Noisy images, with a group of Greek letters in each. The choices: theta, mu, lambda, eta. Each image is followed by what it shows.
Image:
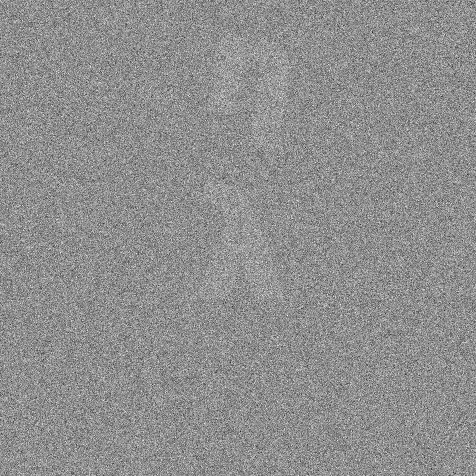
top middle: eta; centre: lambda
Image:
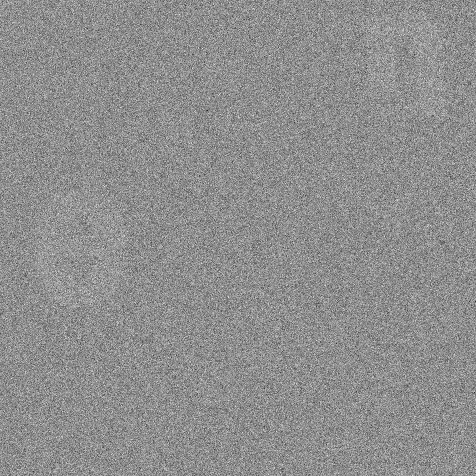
top right: eta; middle left: theta
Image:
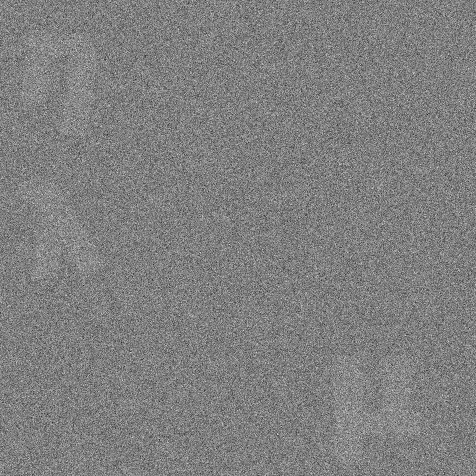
top left: eta; middle left: lambda; bottom right: mu
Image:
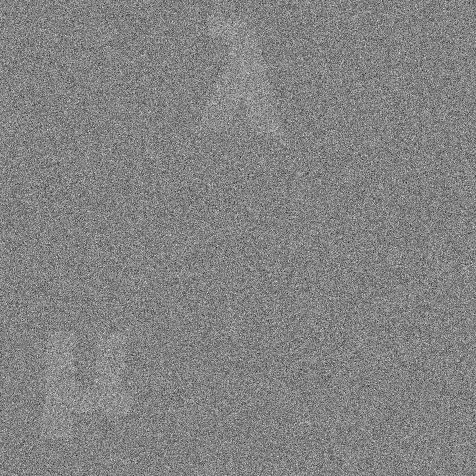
top middle: lambda; bottom left: mu
